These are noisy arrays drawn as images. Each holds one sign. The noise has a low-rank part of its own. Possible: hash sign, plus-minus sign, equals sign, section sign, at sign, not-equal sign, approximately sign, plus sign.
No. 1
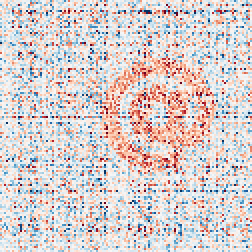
red at sign
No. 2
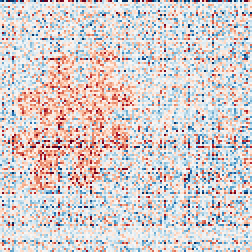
red hash sign
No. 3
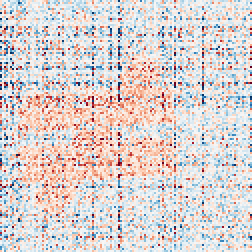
red not-equal sign
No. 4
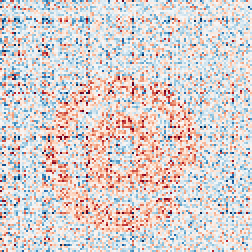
red at sign
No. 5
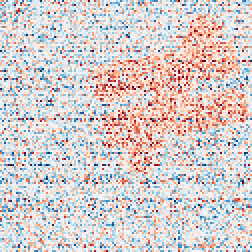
red not-equal sign
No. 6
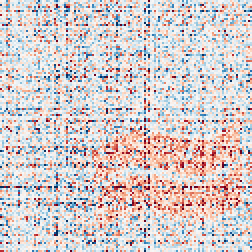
red approximately sign
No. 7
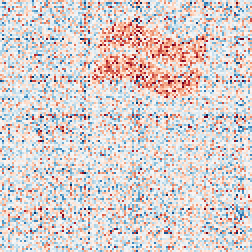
red approximately sign
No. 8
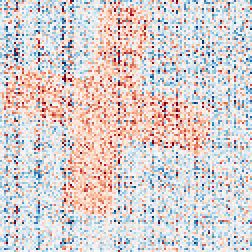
red plus sign
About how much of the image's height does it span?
nearly all
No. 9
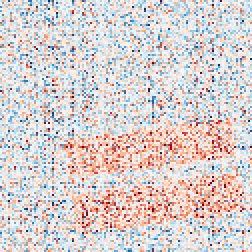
red equals sign
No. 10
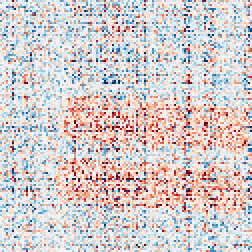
red equals sign
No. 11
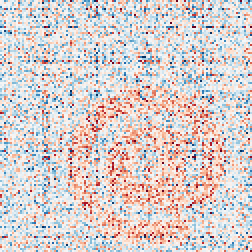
red at sign
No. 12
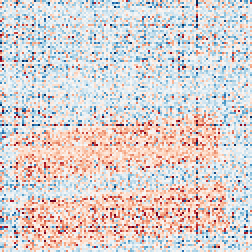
red equals sign
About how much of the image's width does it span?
nearly all
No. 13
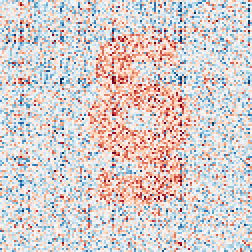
red section sign
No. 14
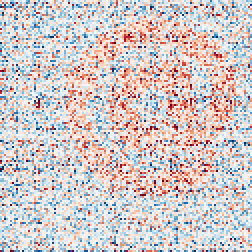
red at sign
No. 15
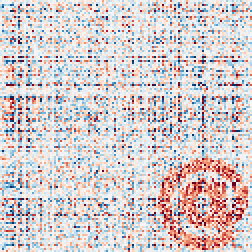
red at sign, bottom right
